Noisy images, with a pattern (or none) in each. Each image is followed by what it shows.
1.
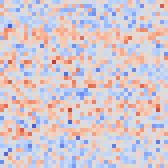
bands of rows
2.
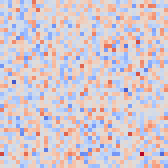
only noise
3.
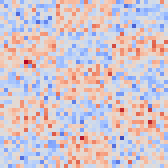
a checkerboard
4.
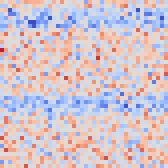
bands of rows
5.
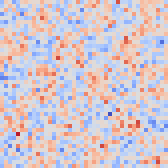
a checkerboard
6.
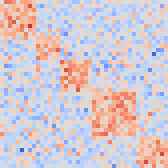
blocks along the diagonal
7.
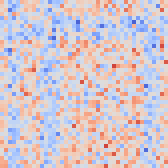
bands of rows crossing bands of columns
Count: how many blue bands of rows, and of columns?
1 and 3
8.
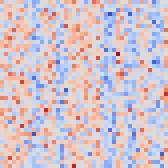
bands of columns
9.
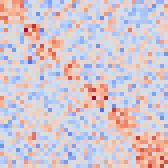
blocks along the diagonal
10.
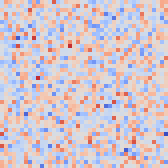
only noise
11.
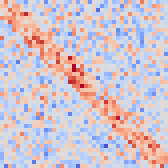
a diagonal band
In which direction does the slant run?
top left to bottom right
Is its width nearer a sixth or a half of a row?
a sixth
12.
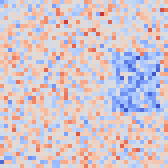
one block
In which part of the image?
middle right
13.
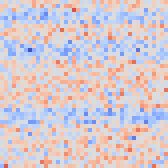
bands of rows
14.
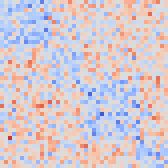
blocks along the diagonal
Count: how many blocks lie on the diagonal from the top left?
4
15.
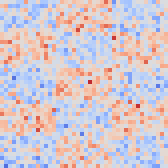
a checkerboard
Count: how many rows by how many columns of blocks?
5 by 3
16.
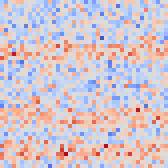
bands of rows
